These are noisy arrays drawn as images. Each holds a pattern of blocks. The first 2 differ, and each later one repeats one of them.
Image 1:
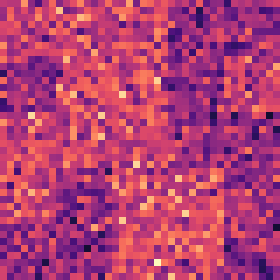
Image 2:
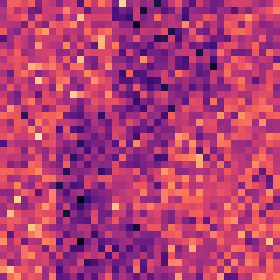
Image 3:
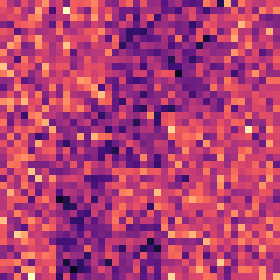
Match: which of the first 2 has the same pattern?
2
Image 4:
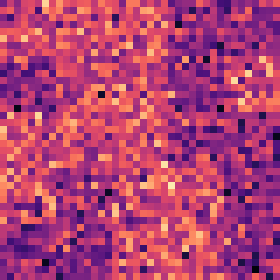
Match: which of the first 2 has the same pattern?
1
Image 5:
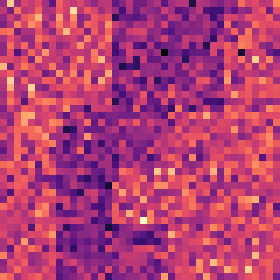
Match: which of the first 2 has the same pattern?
2
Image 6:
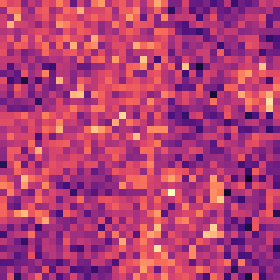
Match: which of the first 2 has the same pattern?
1
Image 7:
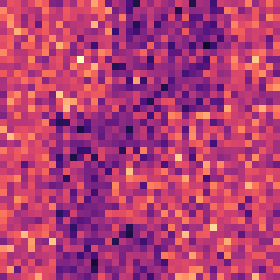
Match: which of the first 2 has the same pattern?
2
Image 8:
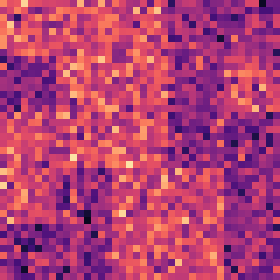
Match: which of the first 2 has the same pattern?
1
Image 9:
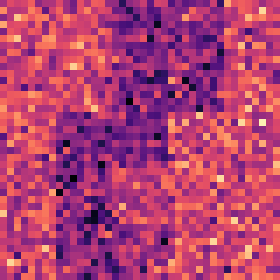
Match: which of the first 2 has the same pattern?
2
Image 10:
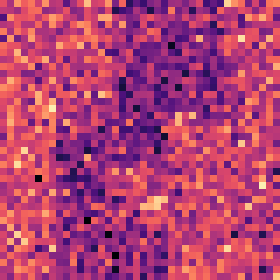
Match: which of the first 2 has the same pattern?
2
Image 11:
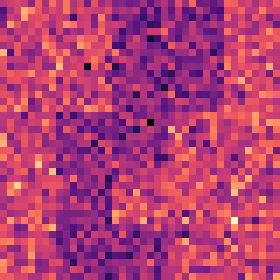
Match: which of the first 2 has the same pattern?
2
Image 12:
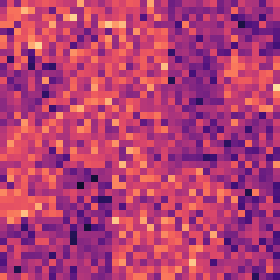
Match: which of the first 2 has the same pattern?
1
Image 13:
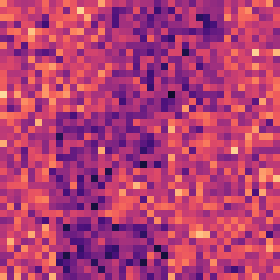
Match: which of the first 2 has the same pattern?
2
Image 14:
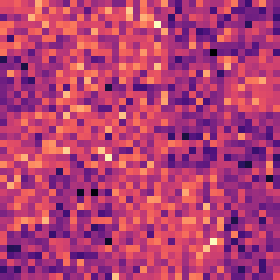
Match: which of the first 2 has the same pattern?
1
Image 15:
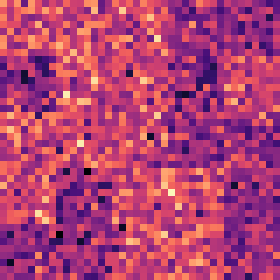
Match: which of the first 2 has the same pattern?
1
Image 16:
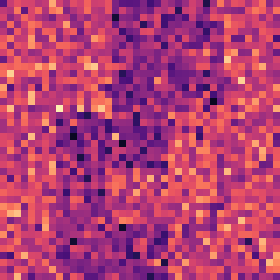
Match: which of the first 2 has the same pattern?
2
